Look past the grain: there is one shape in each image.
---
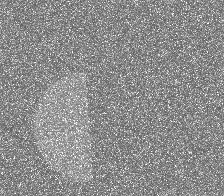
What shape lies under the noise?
half disc
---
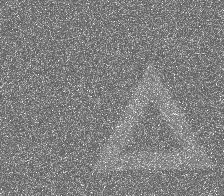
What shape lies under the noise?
triangle frame
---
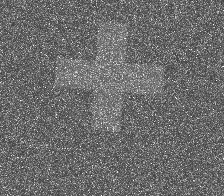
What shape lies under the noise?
cross
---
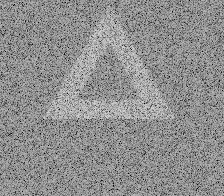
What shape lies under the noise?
triangle frame
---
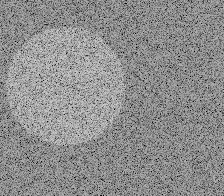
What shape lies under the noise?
disc
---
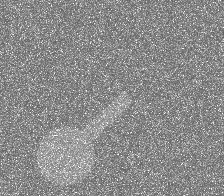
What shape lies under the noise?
lollipop
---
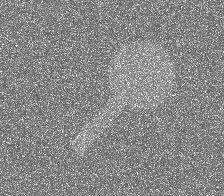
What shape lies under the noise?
lollipop
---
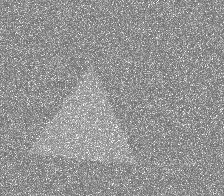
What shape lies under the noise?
triangle
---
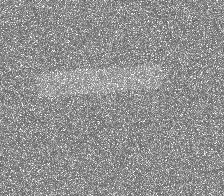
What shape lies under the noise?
bar
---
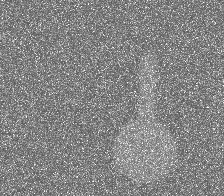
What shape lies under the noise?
lollipop
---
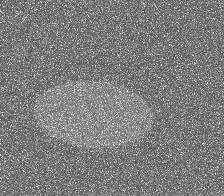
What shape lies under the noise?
ellipse
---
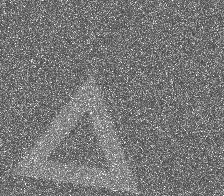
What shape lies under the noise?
triangle frame
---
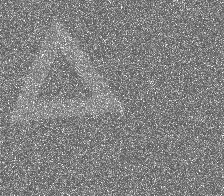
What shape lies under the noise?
triangle frame
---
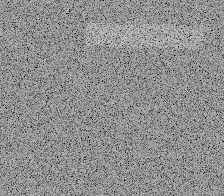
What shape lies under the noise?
bar
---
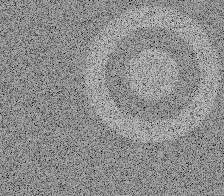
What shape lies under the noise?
bullseye
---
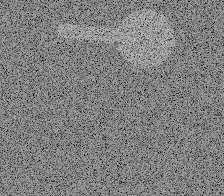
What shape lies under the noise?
lollipop
